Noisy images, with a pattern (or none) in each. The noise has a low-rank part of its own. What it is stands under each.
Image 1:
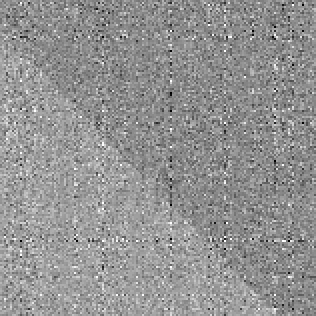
a sharp edge
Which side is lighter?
bottom left
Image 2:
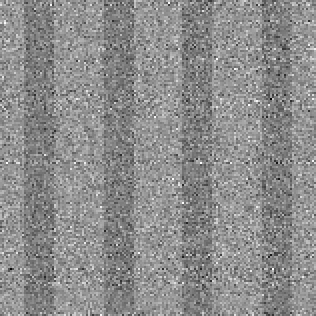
vertical stripes
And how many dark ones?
4
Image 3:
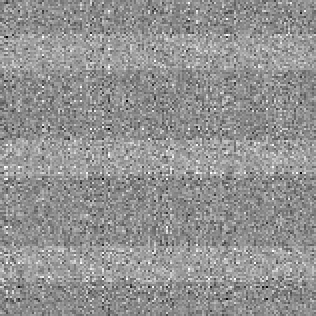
horizontal stripes
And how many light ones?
3
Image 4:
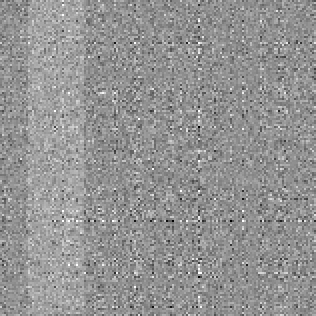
one vertical stripe
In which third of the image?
left
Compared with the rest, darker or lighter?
lighter
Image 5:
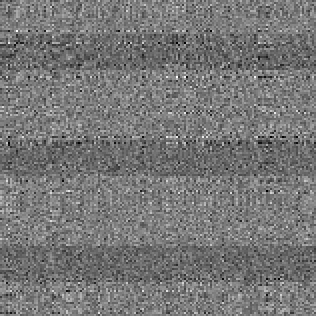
horizontal stripes
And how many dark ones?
3
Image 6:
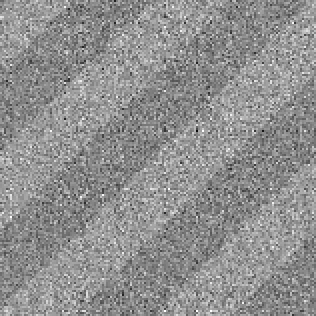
diagonal stripes
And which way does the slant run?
bottom left to top right
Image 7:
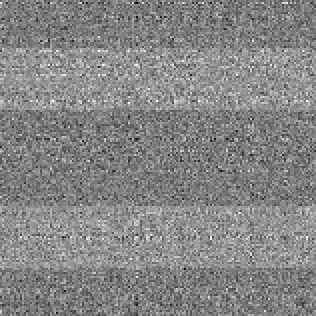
horizontal stripes
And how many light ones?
2
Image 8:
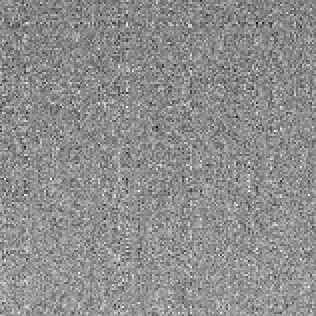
a smooth slope
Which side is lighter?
bottom
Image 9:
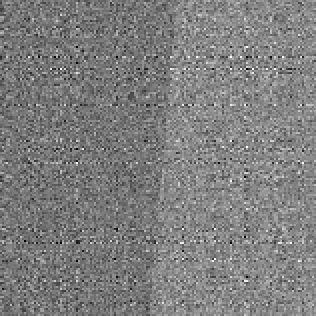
a sharp edge
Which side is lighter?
right
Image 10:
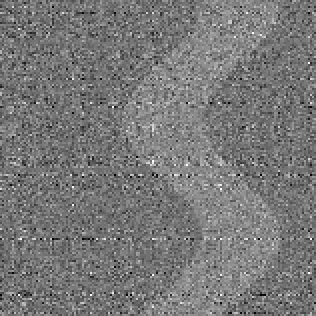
a wavy band
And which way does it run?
top to bottom
